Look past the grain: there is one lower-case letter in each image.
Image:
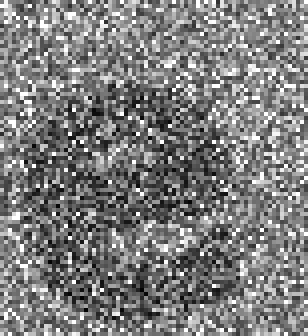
dark e
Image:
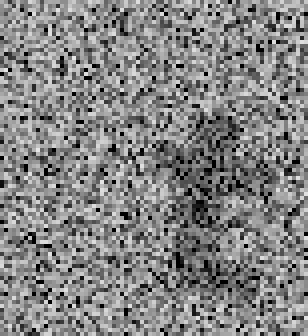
dark t
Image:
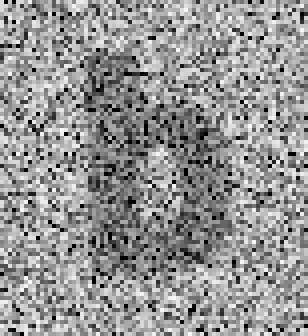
dark b
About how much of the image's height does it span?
two thirds
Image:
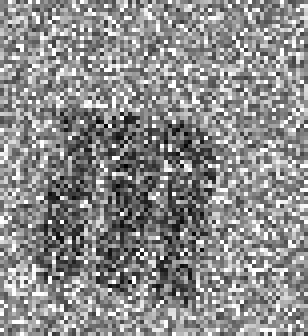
dark m
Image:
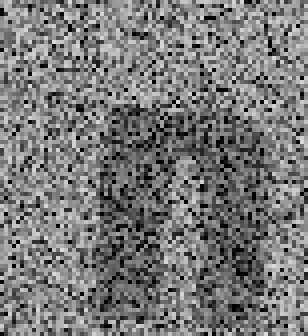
dark n
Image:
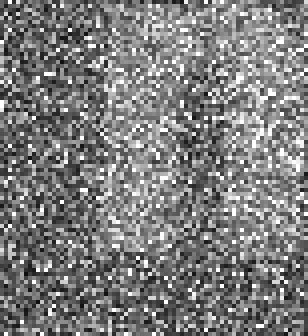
light n
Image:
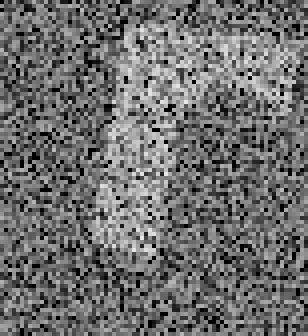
light r
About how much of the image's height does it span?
two thirds
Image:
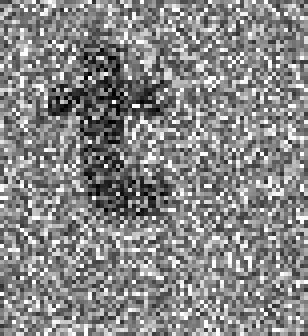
dark t
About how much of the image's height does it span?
half
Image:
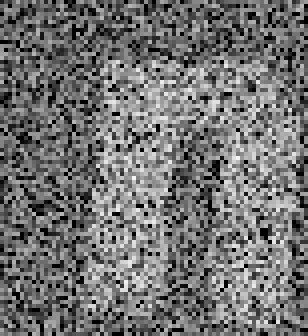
light n
